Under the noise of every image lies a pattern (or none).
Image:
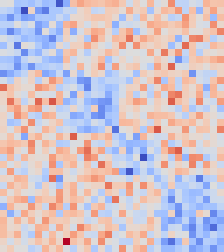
blocks along the diagonal
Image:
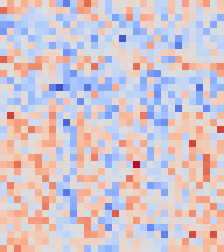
bands of rows crossing bands of columns
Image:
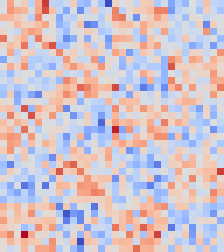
a checkerboard
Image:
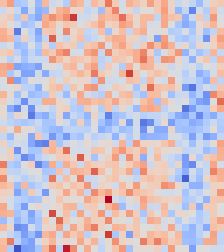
bands of rows crossing bands of columns
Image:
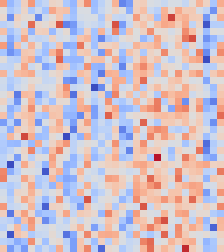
bands of columns
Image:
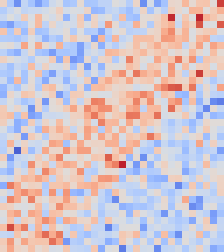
a diagonal band
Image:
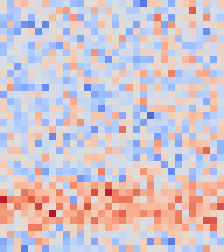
one band of rows
